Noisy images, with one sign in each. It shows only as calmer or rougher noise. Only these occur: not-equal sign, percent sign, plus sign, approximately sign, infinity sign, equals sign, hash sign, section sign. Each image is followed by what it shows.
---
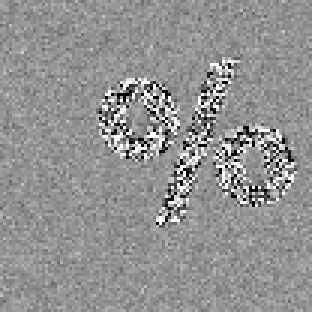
rough percent sign
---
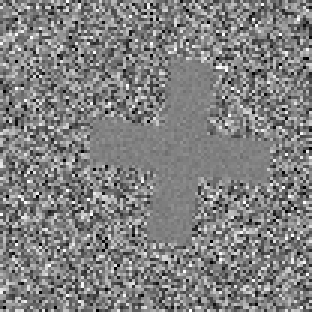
calm plus sign
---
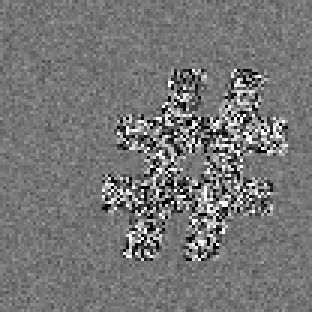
rough hash sign
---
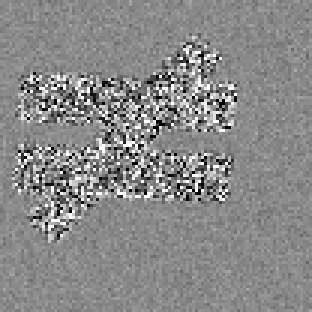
rough not-equal sign
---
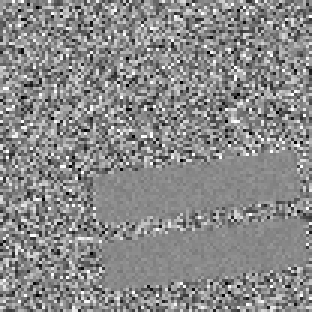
calm equals sign
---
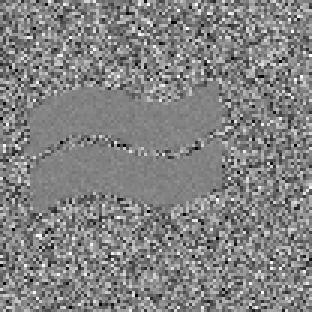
calm approximately sign
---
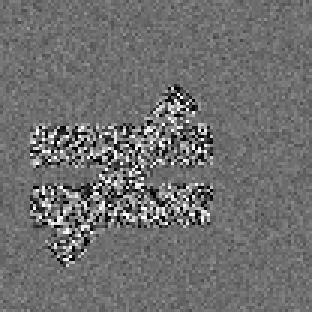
rough not-equal sign
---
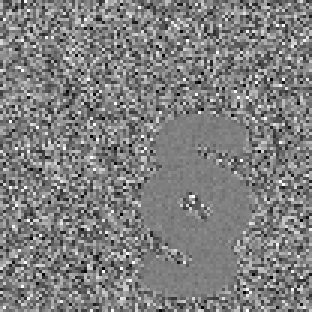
calm section sign
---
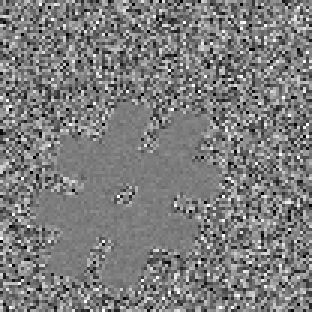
calm hash sign
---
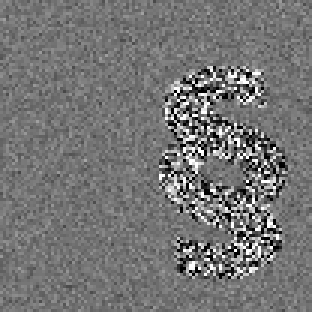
rough section sign
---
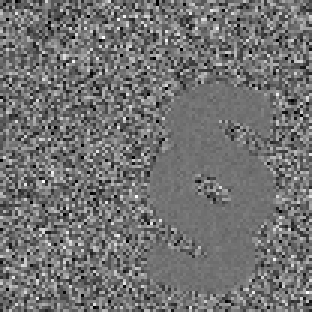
calm section sign
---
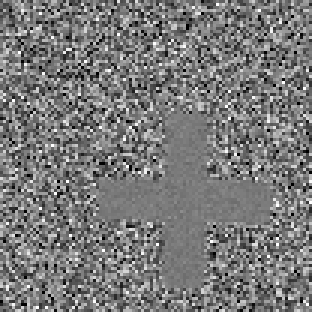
calm plus sign
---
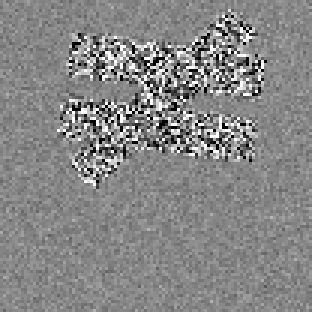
rough not-equal sign
